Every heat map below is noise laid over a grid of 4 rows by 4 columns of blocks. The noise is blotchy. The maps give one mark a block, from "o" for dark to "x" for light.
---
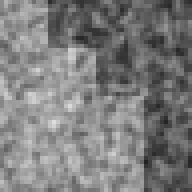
x o o o
x x o o
x x x o
x x x o
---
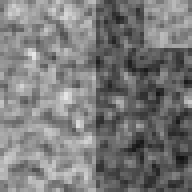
x x o x
x x o o
x x o o
x x o o
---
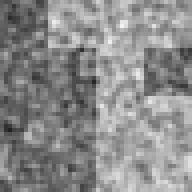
o x x x
o o x o
o o x x
o o x x
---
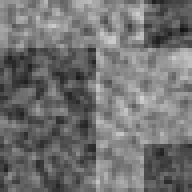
x x x o
o o x x
o o x x
o o x o
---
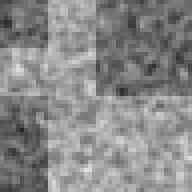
o x o o
x x o o
o x x x
o x x x
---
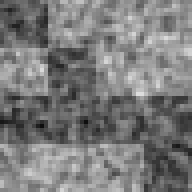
o x x x
x o x x
o o o o
x x x o
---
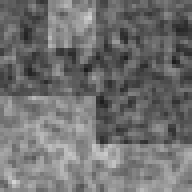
o x o o
o o o o
x x o o
x x x x
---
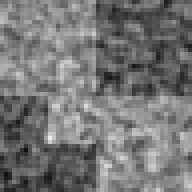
x x o o
x x o o
o x x x
o o x x
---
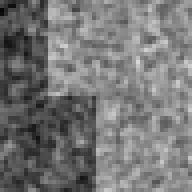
o x x x
o x x x
o o x x
o o x x
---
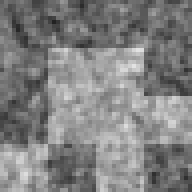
o o o o
o x x o
o x x x
x o x o
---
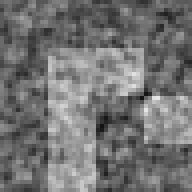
o o o o
o x x o
o x o x
o x o o
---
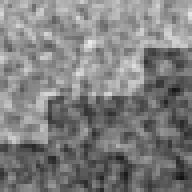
x x x x
x x x o
x o o o
o o o o
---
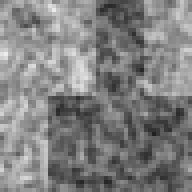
x x o x
x x o x
x o o o
x o o o
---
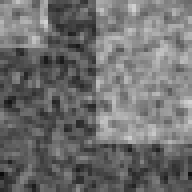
x o x x
o o x x
o o x x
o o o o
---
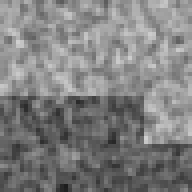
x x x x
x x x x
o o o x
o o o o
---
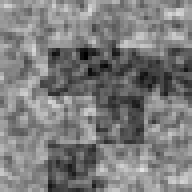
x x x x
x o o o
x x o x
x o x x
